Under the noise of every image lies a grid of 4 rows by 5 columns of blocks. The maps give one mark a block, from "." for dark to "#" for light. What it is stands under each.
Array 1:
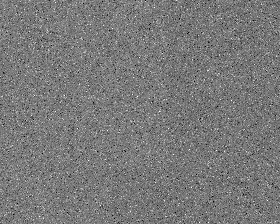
###..
###..
###..
##...
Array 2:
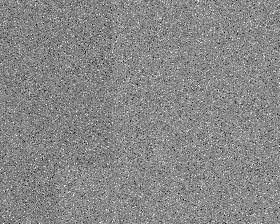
..###
..###
..###
.####
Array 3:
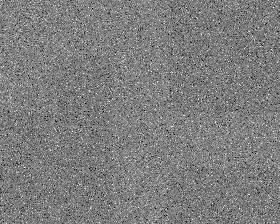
###..
#.#..
..###
..#..
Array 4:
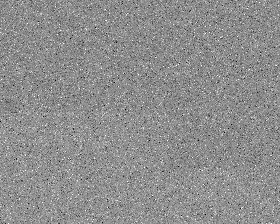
.....
.....
###..
#####
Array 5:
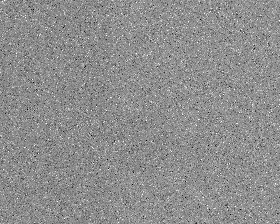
..###
..###
...##
..###
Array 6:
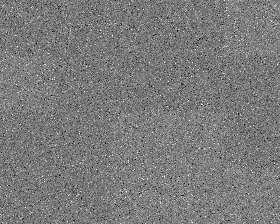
....#
#....
..##.
..###
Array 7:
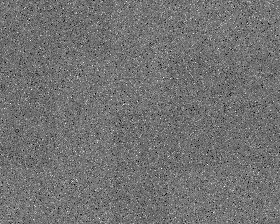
..###
.##..
.#...
##.##
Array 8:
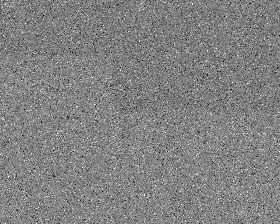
.....
##...
#####
#####
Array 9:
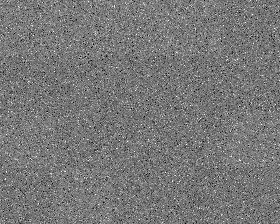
####.
.....
#...#
.#...
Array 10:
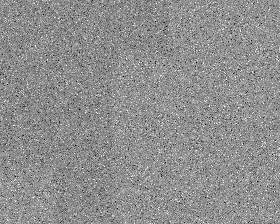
...##
..###
..###
#.###
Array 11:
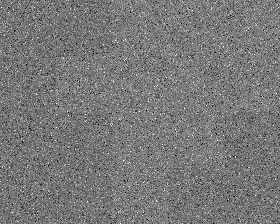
..###
.####
..##.
..#..
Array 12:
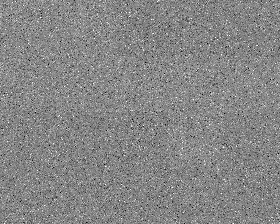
##...
#####
...#.
.....
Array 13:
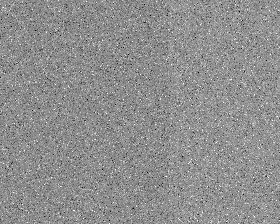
...##
...##
...##
...##
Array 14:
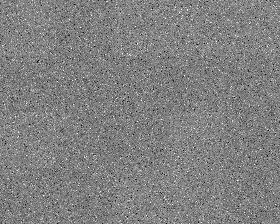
#.###
.....
#..#.
..##.
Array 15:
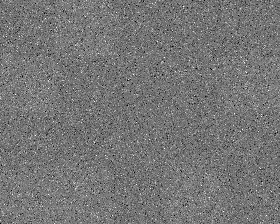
.#...
#...#
.....
##.#.
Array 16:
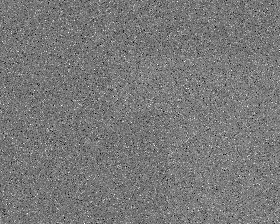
.....
..###
...##
...##
